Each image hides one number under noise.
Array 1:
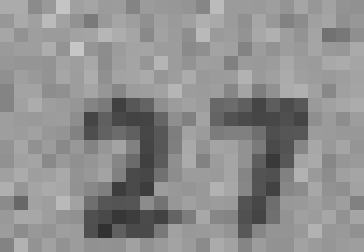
27
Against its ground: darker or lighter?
darker
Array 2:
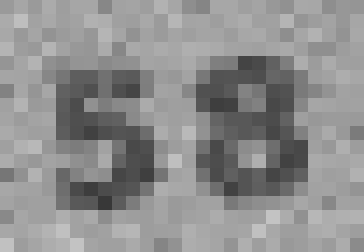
58
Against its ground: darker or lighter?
darker
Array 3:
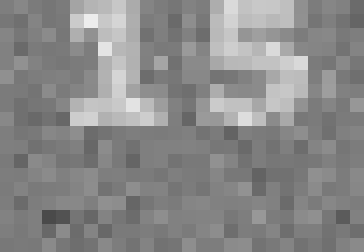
15
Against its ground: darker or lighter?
lighter
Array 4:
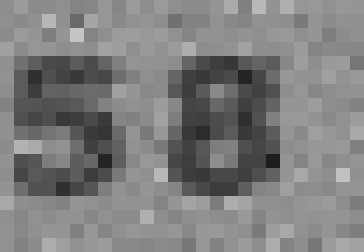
58
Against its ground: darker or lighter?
darker
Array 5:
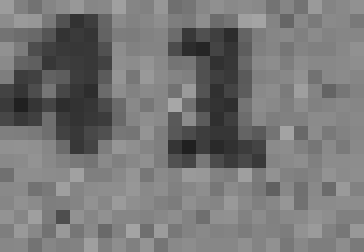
41
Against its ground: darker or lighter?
darker
